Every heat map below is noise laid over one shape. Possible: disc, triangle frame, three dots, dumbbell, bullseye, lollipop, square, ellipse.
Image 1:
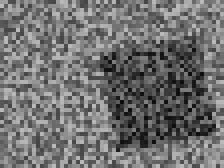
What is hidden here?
dark square
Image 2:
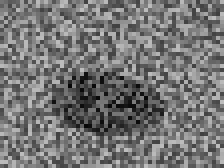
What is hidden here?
dark ellipse
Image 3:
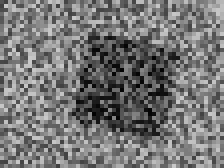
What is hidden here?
dark square
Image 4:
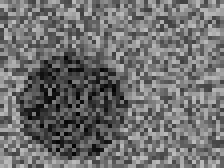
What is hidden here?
dark disc
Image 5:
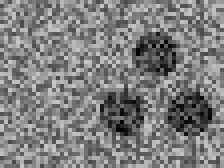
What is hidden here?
dark three dots
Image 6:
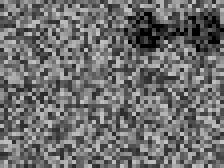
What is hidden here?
dark dumbbell, top right
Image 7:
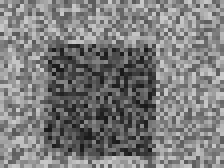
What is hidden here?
dark square
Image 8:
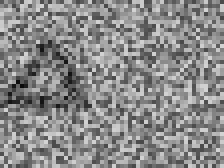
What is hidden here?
dark triangle frame
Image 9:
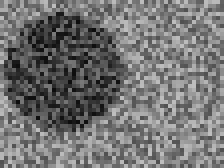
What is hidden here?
dark disc
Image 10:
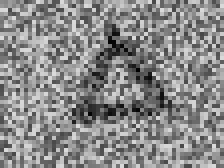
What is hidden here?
dark triangle frame
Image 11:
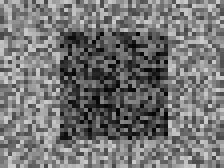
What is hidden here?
dark square
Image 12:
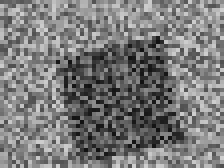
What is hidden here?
dark square
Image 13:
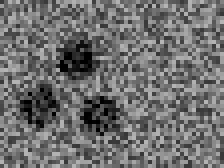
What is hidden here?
dark three dots
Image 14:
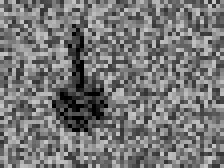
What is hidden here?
dark lollipop
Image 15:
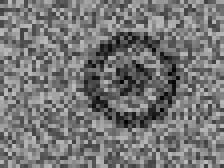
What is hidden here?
dark bullseye
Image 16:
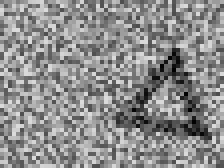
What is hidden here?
dark triangle frame
